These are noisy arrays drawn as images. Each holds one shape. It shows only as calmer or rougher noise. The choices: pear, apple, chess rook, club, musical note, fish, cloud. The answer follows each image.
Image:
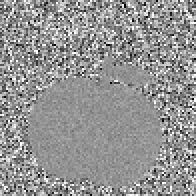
calm apple
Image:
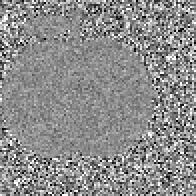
calm apple
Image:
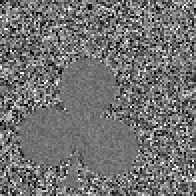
calm club
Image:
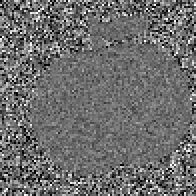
calm apple
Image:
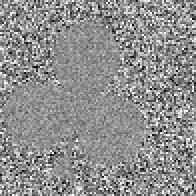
calm club
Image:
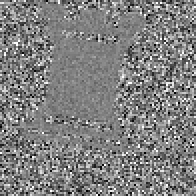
calm chess rook
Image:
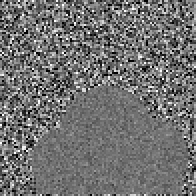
calm cloud
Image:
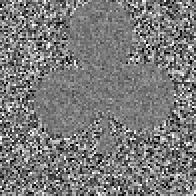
calm club
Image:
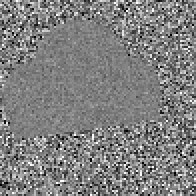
calm cloud
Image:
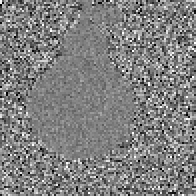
calm pear
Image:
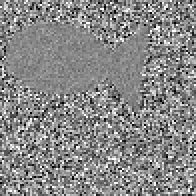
calm fish
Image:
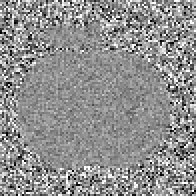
calm apple
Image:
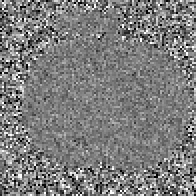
calm apple
